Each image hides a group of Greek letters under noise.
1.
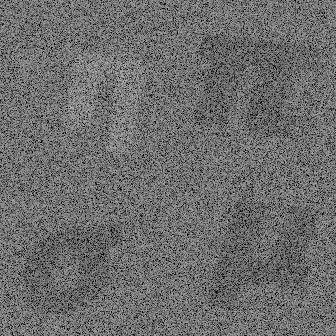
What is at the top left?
eta
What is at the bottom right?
mu
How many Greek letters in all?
4
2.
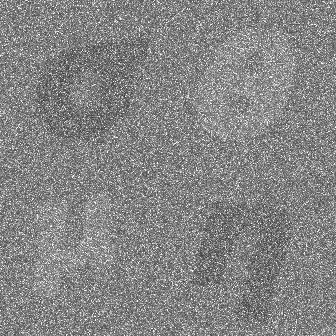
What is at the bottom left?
mu
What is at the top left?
sigma
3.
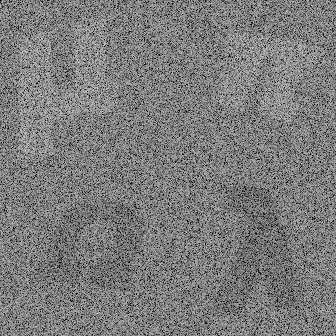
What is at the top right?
pi
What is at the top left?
mu
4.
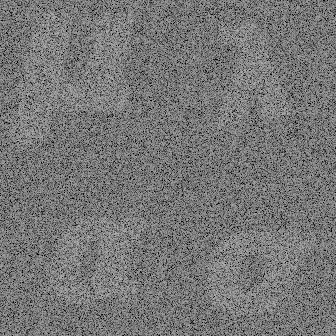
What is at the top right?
lambda
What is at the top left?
mu
